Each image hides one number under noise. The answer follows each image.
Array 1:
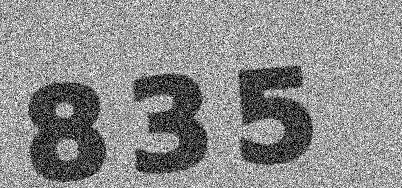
835
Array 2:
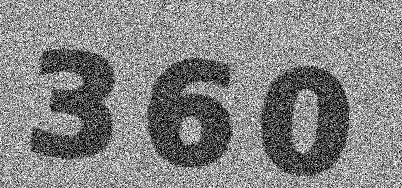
360
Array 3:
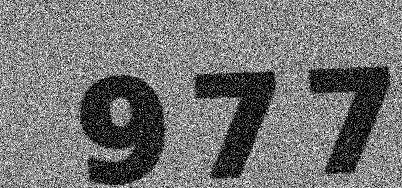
977
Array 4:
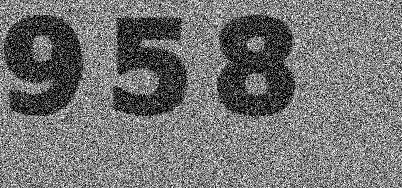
958
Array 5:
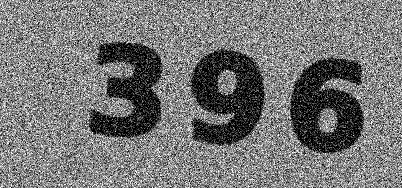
396
